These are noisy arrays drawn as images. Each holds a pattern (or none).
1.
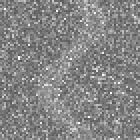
a wavy band
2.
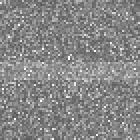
one horizontal stripe
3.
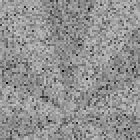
spokes from one point
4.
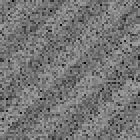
diagonal stripes
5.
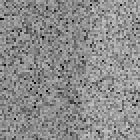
a sharp edge
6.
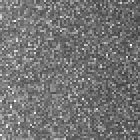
a smooth slope
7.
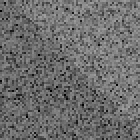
a sharp edge
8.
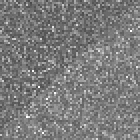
a sharp edge
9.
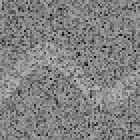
a wavy band
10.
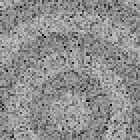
rings round one point
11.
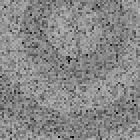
rings round one point
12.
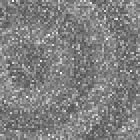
rings round one point
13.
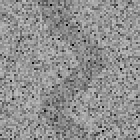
a wavy band
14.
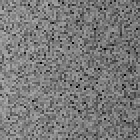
a smooth slope
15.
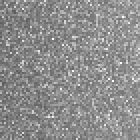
a smooth slope
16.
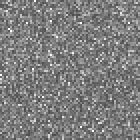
only noise
